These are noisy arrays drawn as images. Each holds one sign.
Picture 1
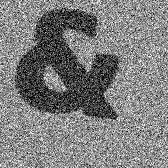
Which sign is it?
ampersand
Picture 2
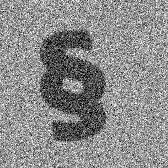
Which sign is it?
section sign
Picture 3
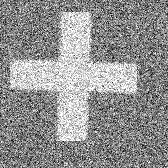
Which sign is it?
plus sign
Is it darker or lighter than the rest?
lighter
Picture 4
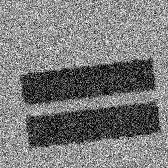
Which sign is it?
equals sign
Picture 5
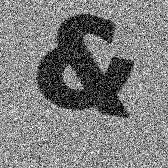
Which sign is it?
ampersand
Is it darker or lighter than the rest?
darker
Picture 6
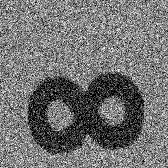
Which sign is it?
infinity sign
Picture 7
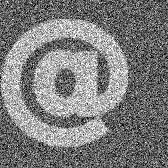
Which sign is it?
at sign
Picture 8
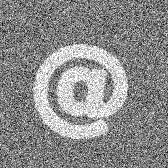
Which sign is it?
at sign
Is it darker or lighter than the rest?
lighter
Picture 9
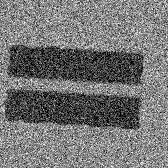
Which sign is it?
equals sign
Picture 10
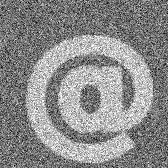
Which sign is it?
at sign
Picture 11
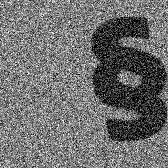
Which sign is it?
section sign
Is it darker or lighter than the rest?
darker
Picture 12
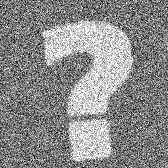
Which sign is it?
question mark
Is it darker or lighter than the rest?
lighter
